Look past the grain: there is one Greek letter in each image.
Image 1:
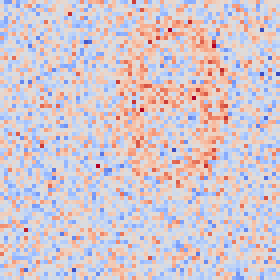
theta
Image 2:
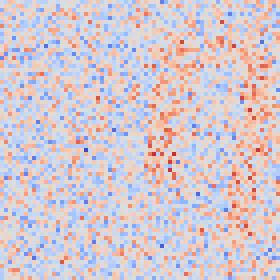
eta
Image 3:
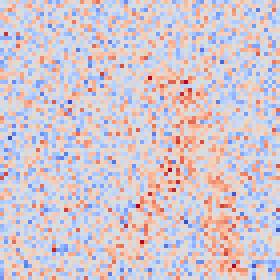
lambda
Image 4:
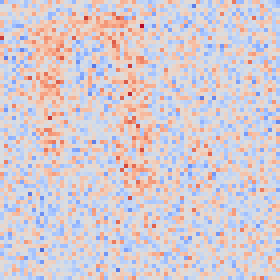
eta
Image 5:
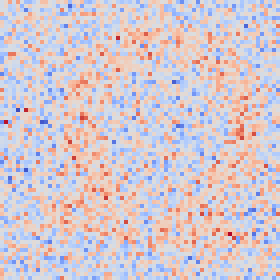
omega
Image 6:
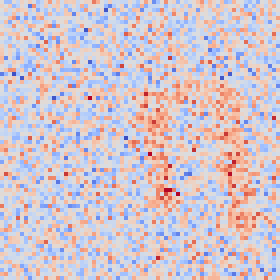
eta
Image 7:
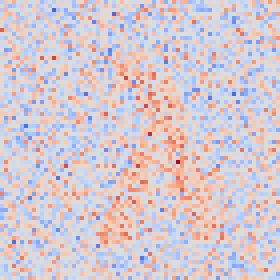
lambda
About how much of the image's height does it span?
two thirds
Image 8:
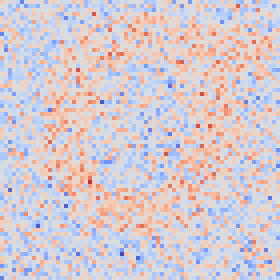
sigma
